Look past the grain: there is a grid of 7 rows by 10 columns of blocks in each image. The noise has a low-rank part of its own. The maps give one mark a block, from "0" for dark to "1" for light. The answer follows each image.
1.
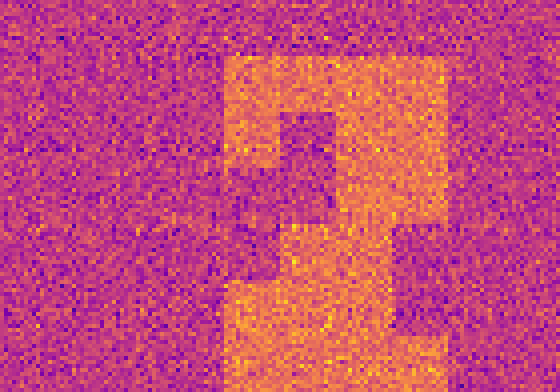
0 0 0 0 0 0 0 0 0 0
0 0 0 0 1 1 1 1 0 0
0 0 0 0 1 0 1 1 0 0
0 0 0 0 0 0 1 1 0 0
0 0 0 0 0 1 1 0 0 0
0 0 0 0 1 1 1 0 0 0
0 0 0 0 1 1 1 1 0 0
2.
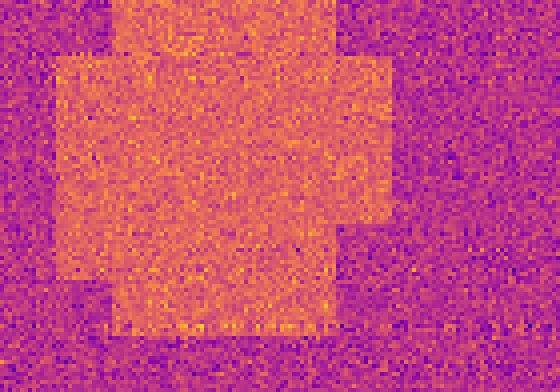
0 0 1 1 1 1 0 0 0 0
0 1 1 1 1 1 1 0 0 0
0 1 1 1 1 1 1 0 0 0
0 1 1 1 1 1 1 0 0 0
0 1 1 1 1 1 0 0 0 0
0 0 1 1 1 1 0 0 0 0
0 0 0 0 0 0 0 0 0 0
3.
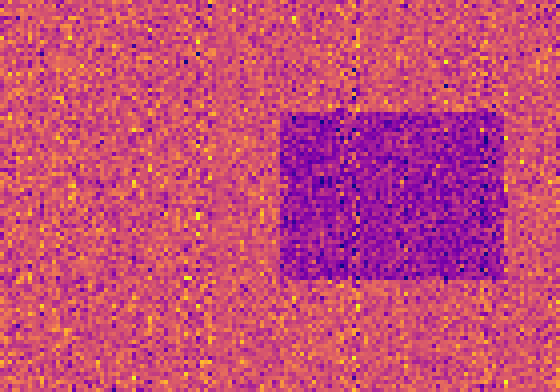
1 1 1 1 1 1 1 1 1 1
1 1 1 1 1 1 1 1 1 1
1 1 1 1 1 0 0 0 0 1
1 1 1 1 1 0 0 0 0 1
1 1 1 1 1 0 0 0 0 1
1 1 1 1 1 1 1 1 1 1
1 1 1 1 1 1 1 1 1 1
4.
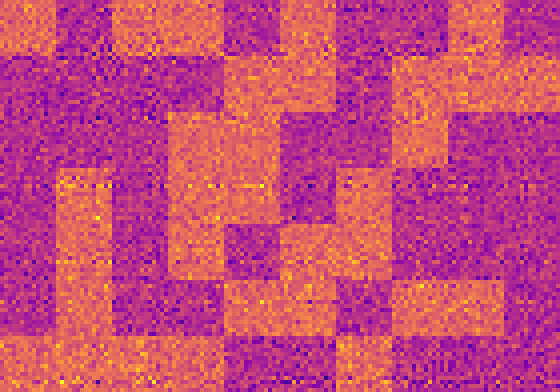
1 0 1 1 0 1 0 0 1 0
0 0 0 0 1 1 0 1 1 1
0 0 0 1 1 0 0 1 0 0
0 1 0 1 1 0 1 0 0 0
0 1 0 1 0 1 1 0 0 0
0 1 0 0 1 1 0 1 1 0
1 1 1 1 0 0 1 0 0 0
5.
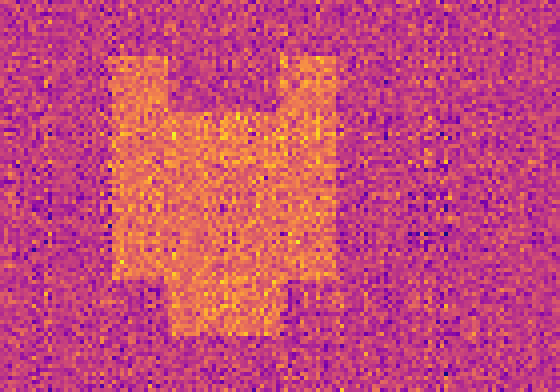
0 0 0 0 0 0 0 0 0 0
0 0 1 0 0 1 0 0 0 0
0 0 1 1 1 1 0 0 0 0
0 0 1 1 1 1 0 0 0 0
0 0 1 1 1 1 0 0 0 0
0 0 0 1 1 0 0 0 0 0
0 0 0 0 0 0 0 0 0 0
